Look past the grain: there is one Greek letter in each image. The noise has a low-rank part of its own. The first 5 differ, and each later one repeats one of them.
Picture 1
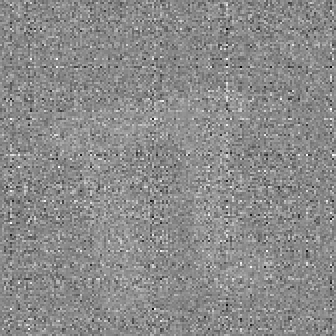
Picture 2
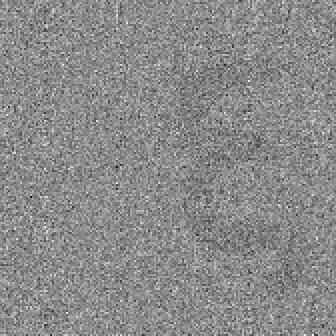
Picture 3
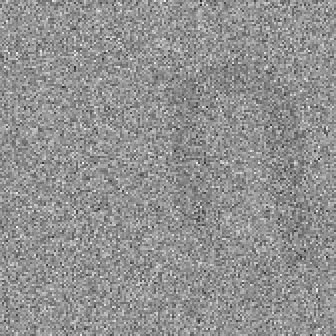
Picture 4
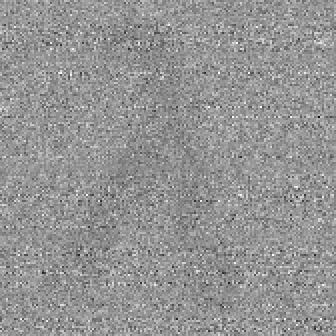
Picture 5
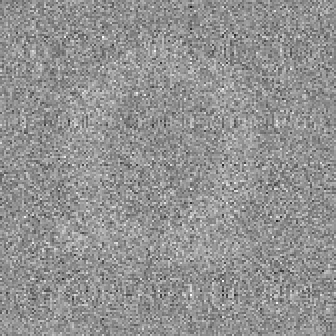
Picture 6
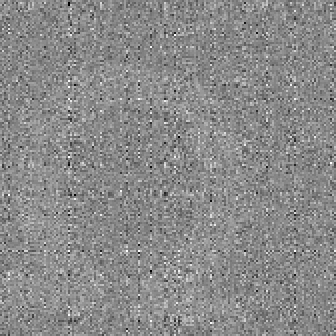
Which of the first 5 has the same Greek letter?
5
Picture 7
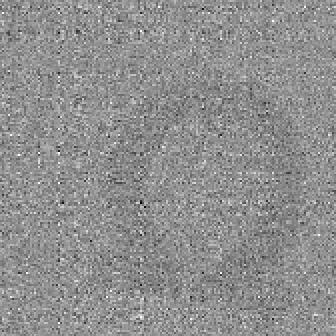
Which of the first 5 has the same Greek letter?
5
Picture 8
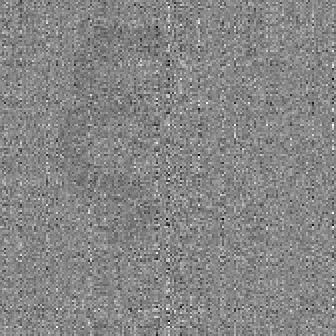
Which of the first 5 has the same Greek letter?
2
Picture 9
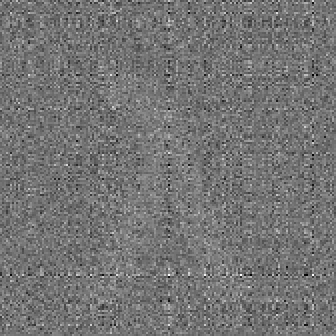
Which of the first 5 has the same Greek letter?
4
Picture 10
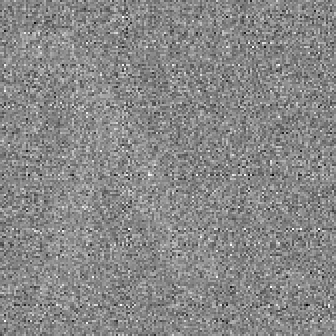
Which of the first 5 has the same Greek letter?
4
